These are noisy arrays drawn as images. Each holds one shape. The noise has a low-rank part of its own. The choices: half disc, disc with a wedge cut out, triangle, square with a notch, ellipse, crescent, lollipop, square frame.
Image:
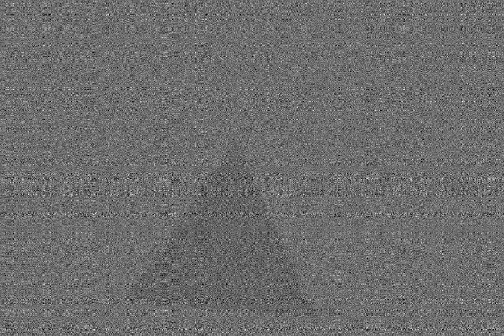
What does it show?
dark triangle
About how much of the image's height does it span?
half
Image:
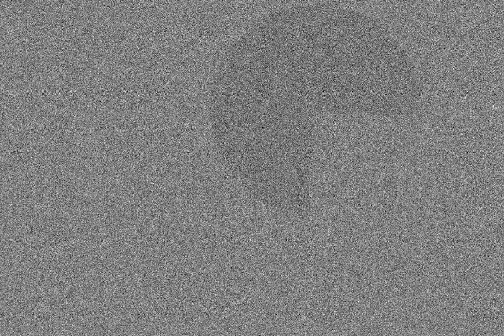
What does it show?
dark disc with a wedge cut out
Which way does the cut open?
down and right
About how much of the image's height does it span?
two thirds
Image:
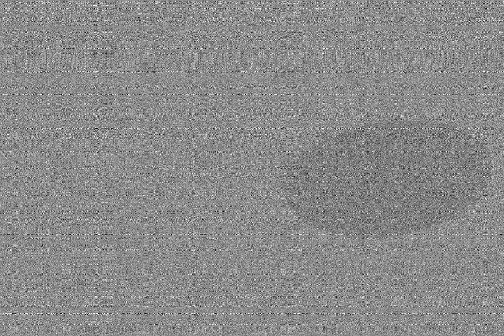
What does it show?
dark ellipse, middle right
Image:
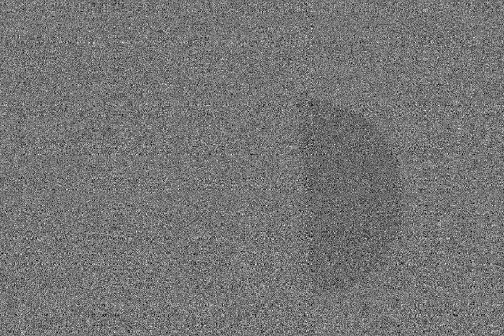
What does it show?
dark half disc
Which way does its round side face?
right
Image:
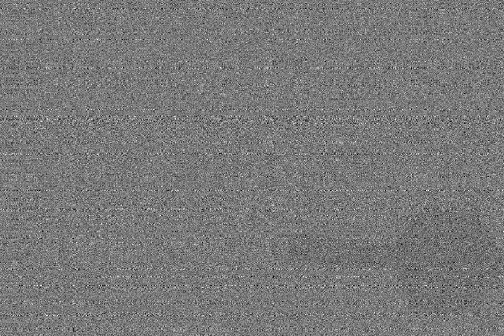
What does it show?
dark lollipop, bottom right
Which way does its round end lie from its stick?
right
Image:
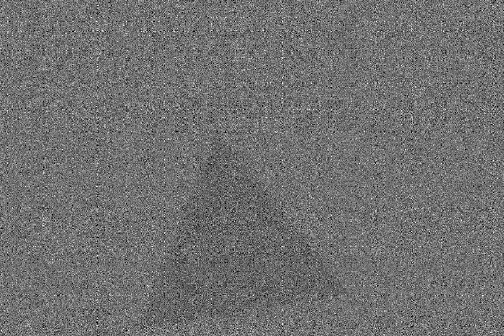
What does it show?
dark triangle
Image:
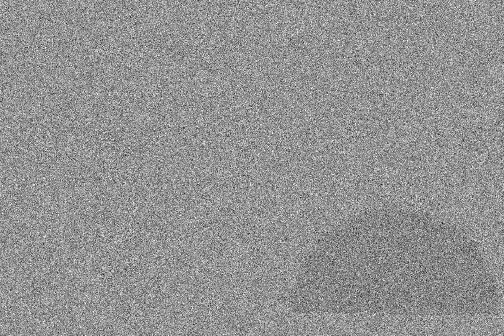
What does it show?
dark half disc, bottom right
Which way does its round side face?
up
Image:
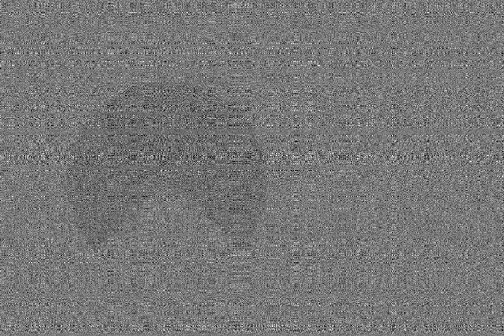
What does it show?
dark disc with a wedge cut out
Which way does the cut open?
down
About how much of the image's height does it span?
half
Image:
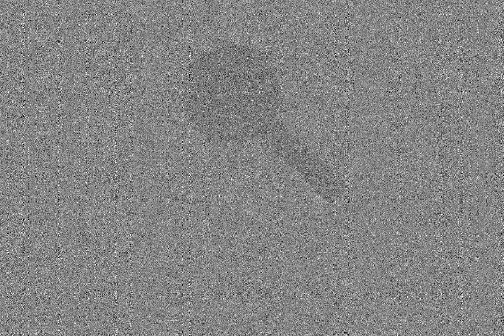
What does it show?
dark lollipop
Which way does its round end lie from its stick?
up and left
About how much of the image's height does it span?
half
